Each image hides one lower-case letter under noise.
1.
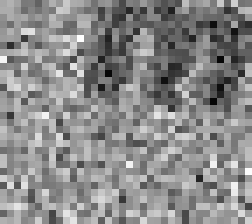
m
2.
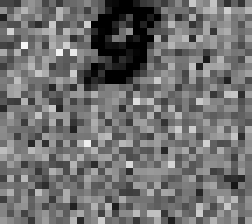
g
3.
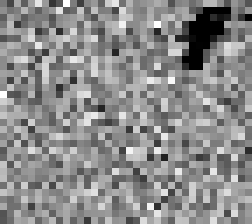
f
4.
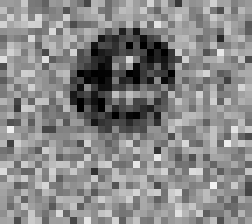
e
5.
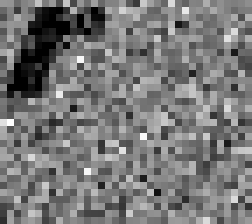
r
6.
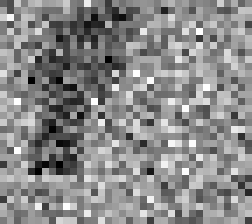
f
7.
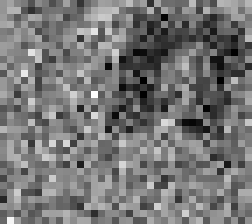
n
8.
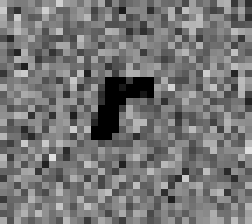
r
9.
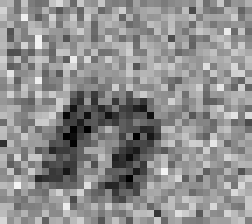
n
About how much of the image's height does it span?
half
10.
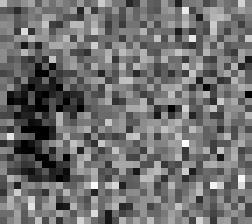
t
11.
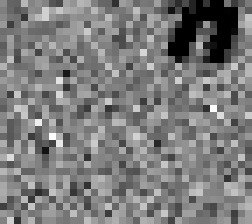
n
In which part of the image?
top right
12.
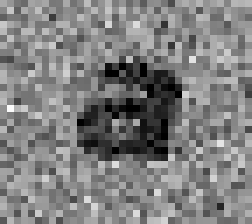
a
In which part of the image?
centre
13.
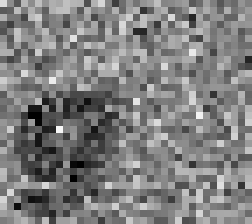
g
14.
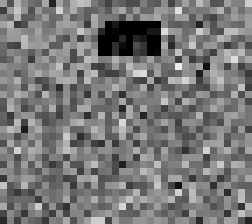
m
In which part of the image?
top middle
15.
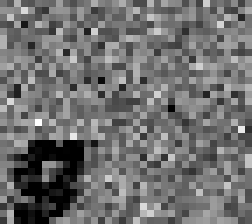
g
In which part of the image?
bottom left
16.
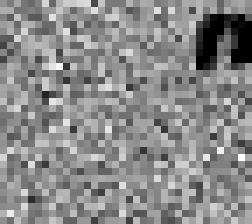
n
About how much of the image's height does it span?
a quarter
